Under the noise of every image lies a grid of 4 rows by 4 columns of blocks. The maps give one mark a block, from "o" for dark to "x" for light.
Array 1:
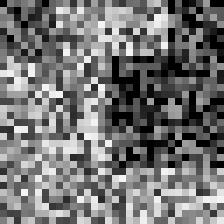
o x x o
x x o o
x x o o
x x x x
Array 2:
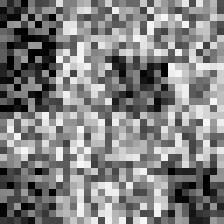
o x x x
o x o x
x x x x
o x x o
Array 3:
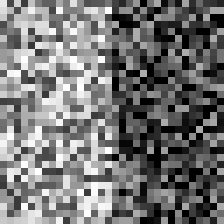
x x o o
x x o o
x x o o
x x o o
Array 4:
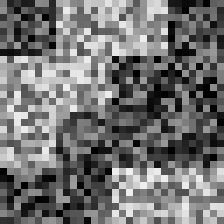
o x x o
x x o o
x o o o
o o x x
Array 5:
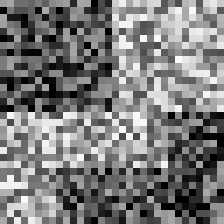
o o x x
o o x x
x x x o
x o o o
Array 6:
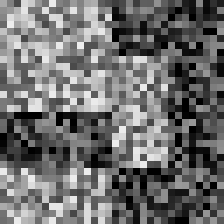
x x o o
x x x o
o o x o
x x o o
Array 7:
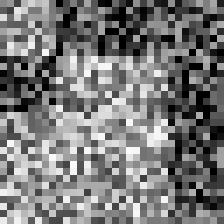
x o o o
o x x o
x x x o
x x x o
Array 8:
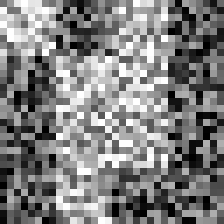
x o x o
o x x o
o x x o
o x o o
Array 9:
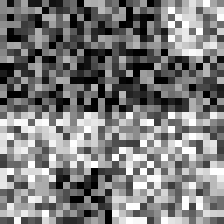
o o o x
o o o o
x x x x
x o x x
